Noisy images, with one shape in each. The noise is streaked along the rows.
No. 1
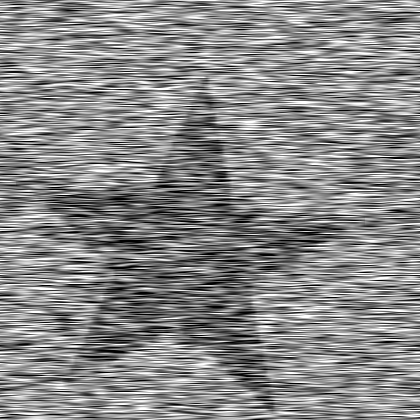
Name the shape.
star
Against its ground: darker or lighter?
darker
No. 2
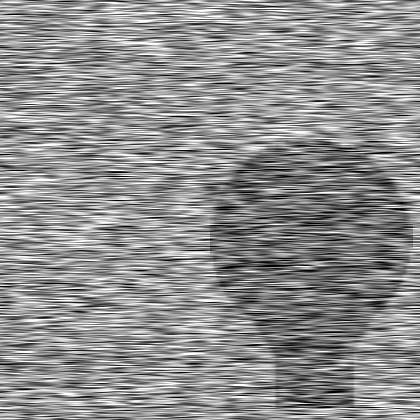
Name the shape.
light bulb
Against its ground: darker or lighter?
darker
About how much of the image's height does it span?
two thirds
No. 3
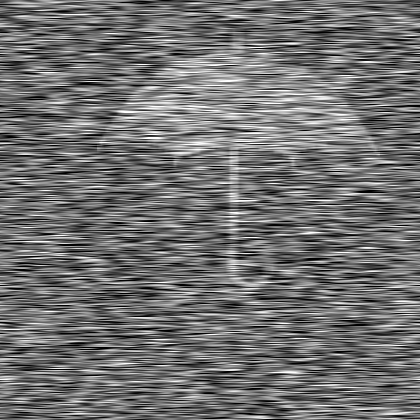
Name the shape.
umbrella
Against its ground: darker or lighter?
lighter
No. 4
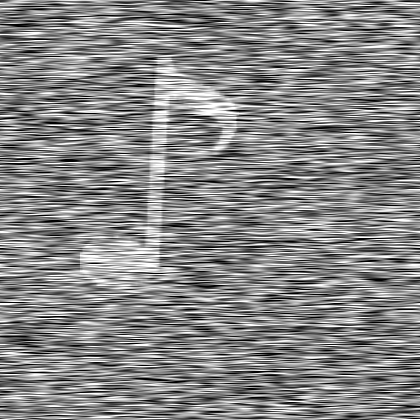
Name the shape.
musical note
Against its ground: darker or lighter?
lighter
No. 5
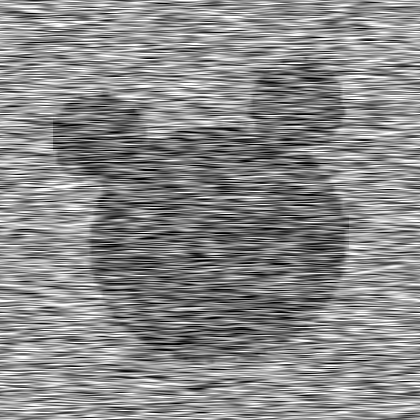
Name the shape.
bear's head
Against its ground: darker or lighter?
darker
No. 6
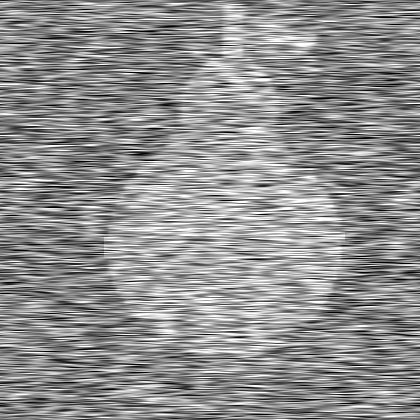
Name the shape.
pear
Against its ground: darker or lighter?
lighter
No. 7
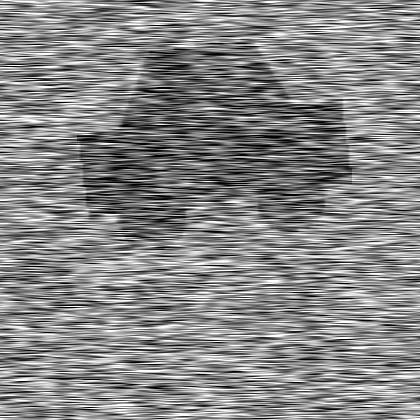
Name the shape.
car
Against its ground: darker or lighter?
darker
